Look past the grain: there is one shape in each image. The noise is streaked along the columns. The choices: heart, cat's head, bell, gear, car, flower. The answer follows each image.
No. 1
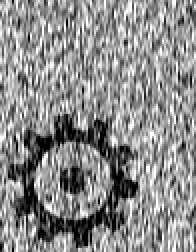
gear
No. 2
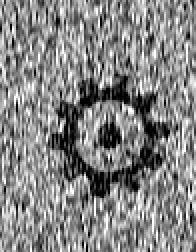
gear
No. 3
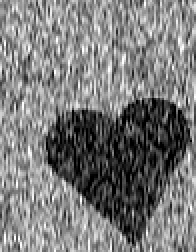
heart
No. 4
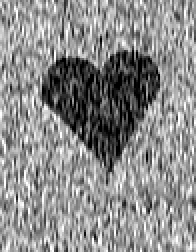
heart
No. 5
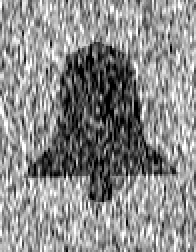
bell
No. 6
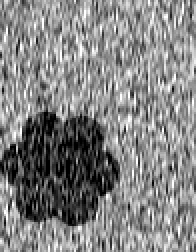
flower
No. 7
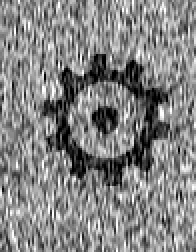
gear
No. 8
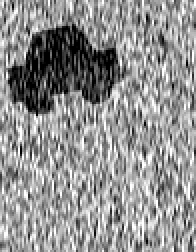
car
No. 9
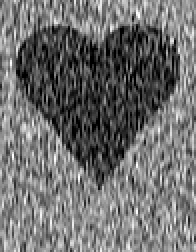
heart
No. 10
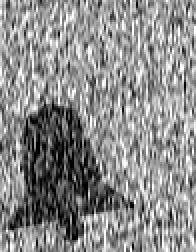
bell
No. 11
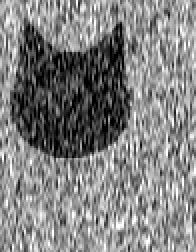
cat's head
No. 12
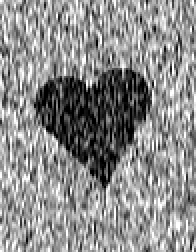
heart
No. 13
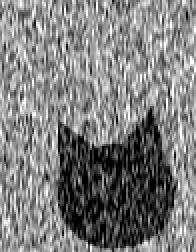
cat's head
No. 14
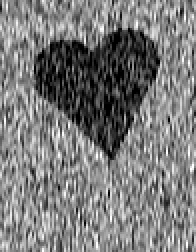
heart
